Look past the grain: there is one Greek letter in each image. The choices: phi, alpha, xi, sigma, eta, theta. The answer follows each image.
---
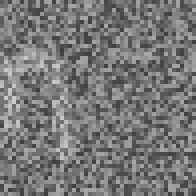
light eta
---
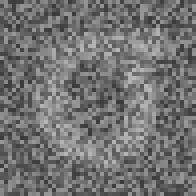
light sigma
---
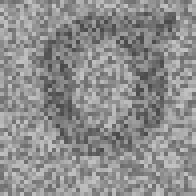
dark sigma
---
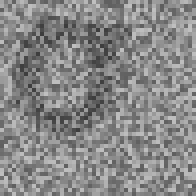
dark sigma
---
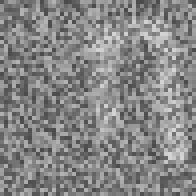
light eta
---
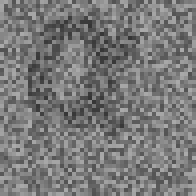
dark alpha
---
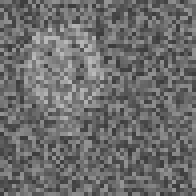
light phi
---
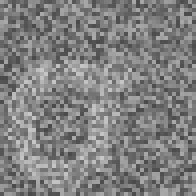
light sigma
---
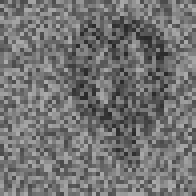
dark phi
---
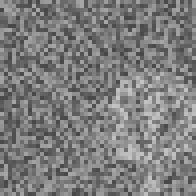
light phi
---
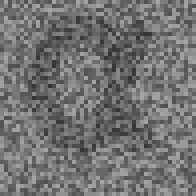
dark alpha
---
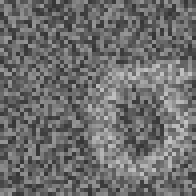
light sigma
